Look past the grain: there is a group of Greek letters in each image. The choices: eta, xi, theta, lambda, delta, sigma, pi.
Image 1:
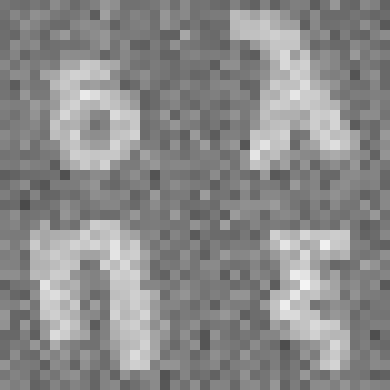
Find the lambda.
top right
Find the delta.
top left
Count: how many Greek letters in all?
4
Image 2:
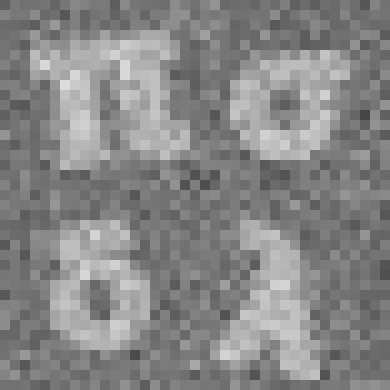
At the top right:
sigma
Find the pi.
top left
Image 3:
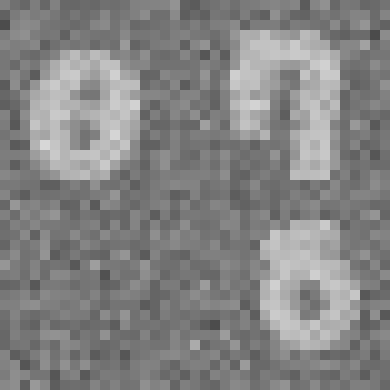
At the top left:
theta
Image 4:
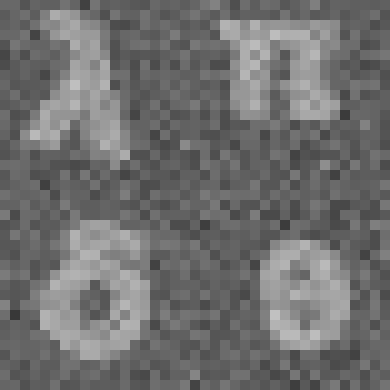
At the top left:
lambda
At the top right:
pi
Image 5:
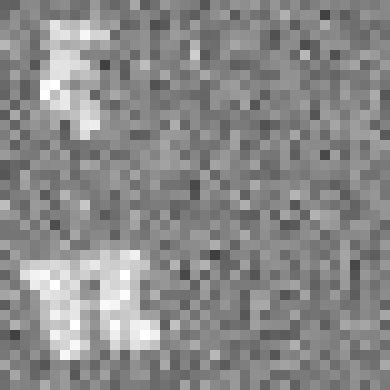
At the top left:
xi
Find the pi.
bottom left
